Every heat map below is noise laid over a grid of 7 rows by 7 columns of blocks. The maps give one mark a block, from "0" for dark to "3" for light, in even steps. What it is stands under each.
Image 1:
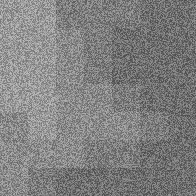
3 3 1 1 1 0 0
3 3 2 1 0 0 0
3 3 2 1 0 0 0
3 3 2 2 1 0 0
2 3 2 2 2 1 0
2 2 2 1 1 0 0
2 1 0 0 0 0 0
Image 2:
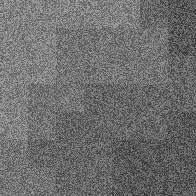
3 3 3 3 3 1 0
3 3 2 2 2 2 0
3 3 2 2 2 2 1
3 2 2 1 1 1 1
3 2 1 1 1 1 0
2 1 1 1 0 0 0
2 2 1 1 0 0 0
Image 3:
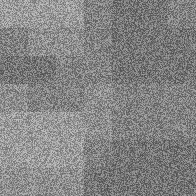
3 3 3 1 0 0 1
1 2 2 1 0 0 0
0 0 1 1 0 0 0
2 1 1 2 1 1 1
3 3 3 2 1 1 1
3 3 3 1 0 0 0
2 2 2 0 0 0 0
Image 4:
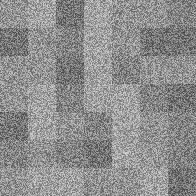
2 3 0 3 2 2 1
0 2 1 3 2 0 0
2 2 0 3 1 2 2
2 3 1 3 3 1 0
0 3 2 1 3 2 1
1 2 1 0 3 2 1
2 3 3 2 2 3 0
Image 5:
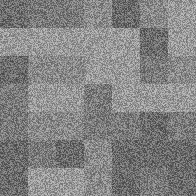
0 1 1 2 0 2 3
3 3 3 3 3 0 3
0 2 2 3 3 1 2
1 3 3 1 3 3 3
1 2 2 1 1 0 1
0 1 0 2 0 0 0
0 3 3 2 0 1 0
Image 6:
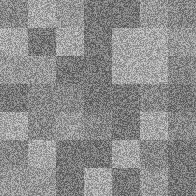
1 3 2 0 0 2 1
3 0 3 0 3 3 2
2 2 0 0 3 3 1
0 1 1 0 0 1 0
3 1 2 1 0 3 1
1 3 0 0 3 1 0
2 2 0 3 0 2 0
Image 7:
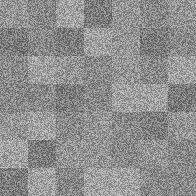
2 1 3 0 2 1 2
0 1 0 3 2 0 1
1 3 2 1 2 1 3
1 1 0 1 3 3 0
2 3 1 2 1 0 2
3 0 2 2 1 2 1
0 3 1 3 3 1 1
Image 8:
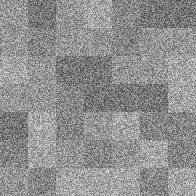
2 0 2 3 1 0 0
2 1 2 2 1 2 2
3 2 0 0 2 2 3
2 2 1 0 0 0 3
0 3 1 2 3 1 1
1 3 2 1 2 3 1
2 1 3 3 3 1 3
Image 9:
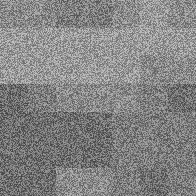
2 2 1 1 2 3 2
3 3 3 3 3 3 3
3 3 3 3 3 2 2
0 1 2 2 2 1 0
0 0 0 0 1 1 1
0 0 0 0 1 1 1
0 0 2 2 1 0 1
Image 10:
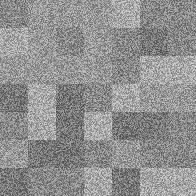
1 2 2 2 3 1 1
3 2 1 2 1 0 1
2 2 2 2 1 3 3
0 3 0 1 3 2 2
1 3 0 3 0 0 1
2 0 0 1 2 1 1
0 1 1 3 0 3 3
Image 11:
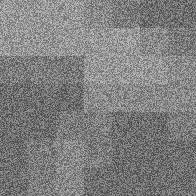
3 3 3 2 1 0 0
3 3 3 3 3 2 1
1 1 1 3 3 3 2
0 0 0 2 2 2 2
0 0 1 1 0 0 1
0 1 2 1 0 0 0
0 1 2 0 0 0 0
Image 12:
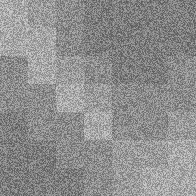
3 2 1 0 0 0 0
3 3 1 0 0 0 0
1 3 2 1 0 0 1
1 1 3 2 1 1 1
0 1 1 3 1 1 2
0 0 1 1 2 2 3
0 0 0 1 2 3 3
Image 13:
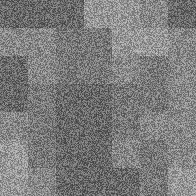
0 0 0 3 3 2 0
2 2 1 1 3 3 2
0 2 1 1 2 1 2
0 1 0 0 1 1 2
2 1 0 0 1 2 2
3 1 0 0 2 1 2
3 2 0 0 0 1 3
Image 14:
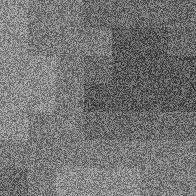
3 2 2 1 1 1 1
3 2 2 2 0 0 1
3 3 2 1 0 0 0
3 3 2 0 0 0 0
3 2 2 1 1 1 1
2 2 2 2 2 2 2
1 2 3 3 3 2 2
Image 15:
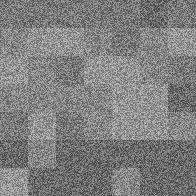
1 1 1 1 1 0 1
2 3 3 2 1 2 3
3 2 1 3 3 2 1
2 2 2 2 3 3 0
1 3 1 2 3 3 2
0 2 0 0 0 0 0
3 0 0 0 2 0 0
